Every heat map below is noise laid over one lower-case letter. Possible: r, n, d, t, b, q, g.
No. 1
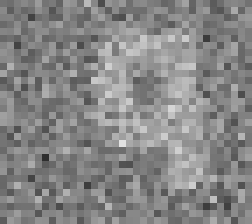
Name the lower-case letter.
q
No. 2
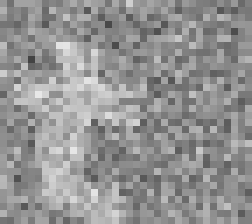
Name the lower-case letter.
t
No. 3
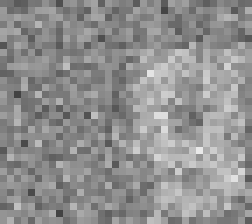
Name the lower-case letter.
g
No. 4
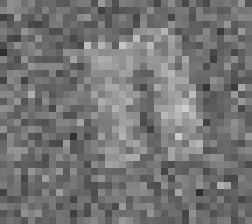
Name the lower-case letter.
n
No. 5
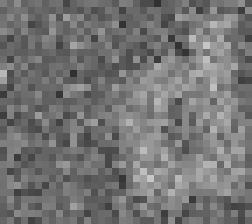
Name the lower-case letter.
d
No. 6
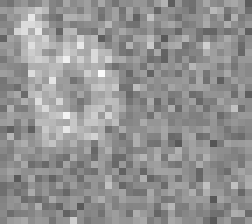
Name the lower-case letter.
b
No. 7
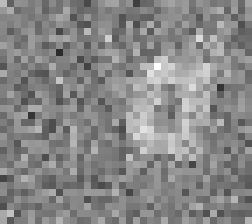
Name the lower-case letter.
d
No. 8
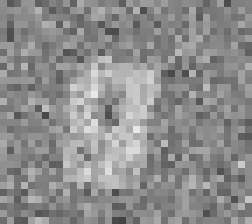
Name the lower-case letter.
g
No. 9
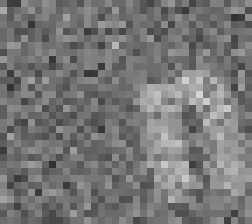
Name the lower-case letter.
n
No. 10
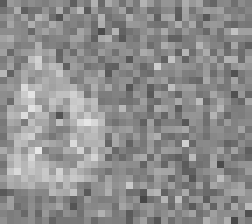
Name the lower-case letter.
b
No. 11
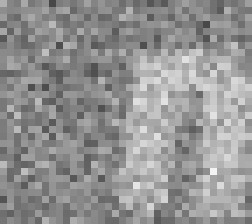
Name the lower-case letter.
n
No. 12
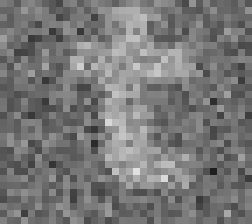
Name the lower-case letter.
t
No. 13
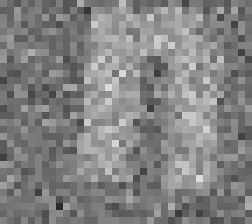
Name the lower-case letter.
n
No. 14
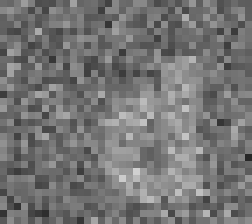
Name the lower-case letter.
d
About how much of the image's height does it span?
two thirds
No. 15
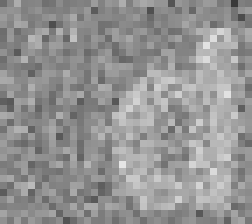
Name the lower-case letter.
d
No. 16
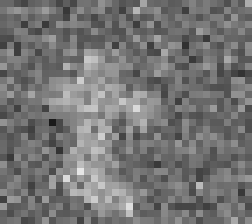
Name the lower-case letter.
t
